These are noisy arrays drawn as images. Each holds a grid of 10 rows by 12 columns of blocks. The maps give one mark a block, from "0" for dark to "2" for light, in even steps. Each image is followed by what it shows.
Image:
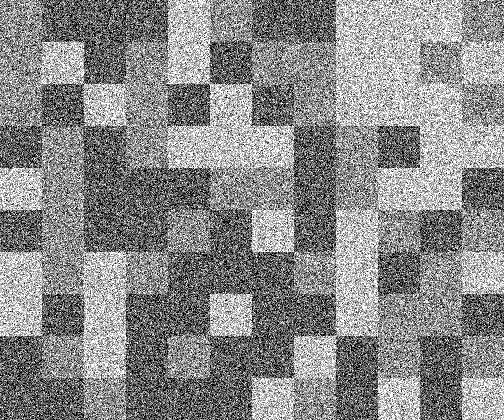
1 0 0 0 2 1 0 0 2 2 2 1
1 2 0 1 2 0 1 1 2 2 1 2
1 0 2 1 0 2 0 1 2 2 2 1
0 1 0 1 2 2 2 0 1 0 2 2
2 1 0 0 0 1 1 0 1 2 2 0
0 1 0 0 1 0 2 0 2 1 0 1
2 1 2 1 0 0 0 1 2 0 1 2
2 0 2 0 0 2 0 0 2 1 1 0
0 1 2 0 1 0 0 2 0 1 0 1
0 0 1 0 0 0 2 1 0 2 0 2
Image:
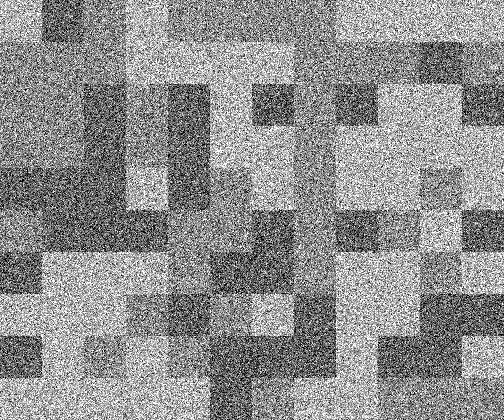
2 0 1 2 1 1 1 1 2 2 2 2
1 1 1 2 2 2 2 1 1 1 0 1
1 1 0 1 0 2 0 1 0 2 2 0
1 1 0 1 0 2 2 1 2 2 2 2
0 0 0 2 0 1 2 1 2 2 1 2
1 0 0 0 1 1 0 1 0 1 2 0
0 2 2 2 1 0 0 1 2 2 1 2
2 2 2 1 0 1 2 0 2 2 0 0
0 2 1 2 1 0 0 0 2 0 0 2
2 2 2 2 2 0 1 2 2 1 1 1
